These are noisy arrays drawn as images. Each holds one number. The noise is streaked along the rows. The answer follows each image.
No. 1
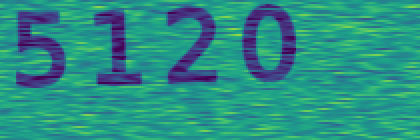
5120
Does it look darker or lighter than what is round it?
darker
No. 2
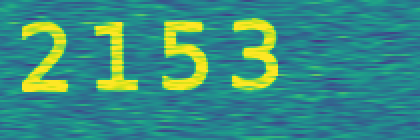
2153
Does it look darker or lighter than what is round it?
lighter
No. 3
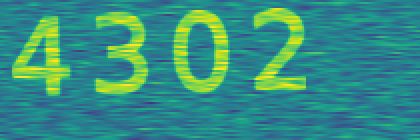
4302
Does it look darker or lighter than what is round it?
lighter
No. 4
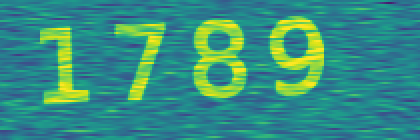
1789
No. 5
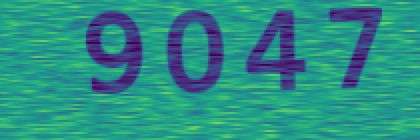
9047
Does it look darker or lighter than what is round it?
darker
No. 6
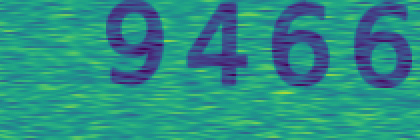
9466
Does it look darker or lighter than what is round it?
darker
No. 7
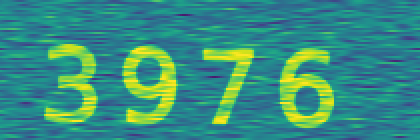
3976
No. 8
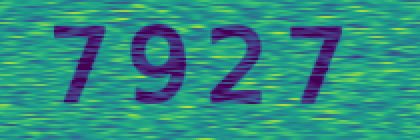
7927
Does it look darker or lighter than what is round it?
darker
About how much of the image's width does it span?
two thirds
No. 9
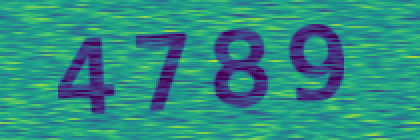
4789
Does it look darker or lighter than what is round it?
darker
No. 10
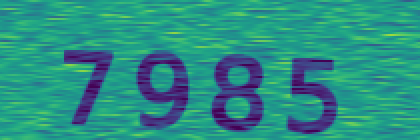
7985
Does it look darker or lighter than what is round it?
darker
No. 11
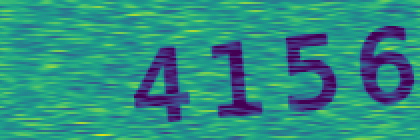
4156
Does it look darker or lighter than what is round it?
darker
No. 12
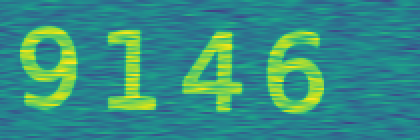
9146
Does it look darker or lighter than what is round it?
lighter
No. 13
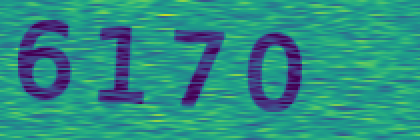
6170
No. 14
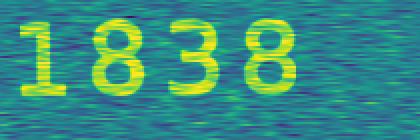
1838
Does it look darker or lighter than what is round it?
lighter
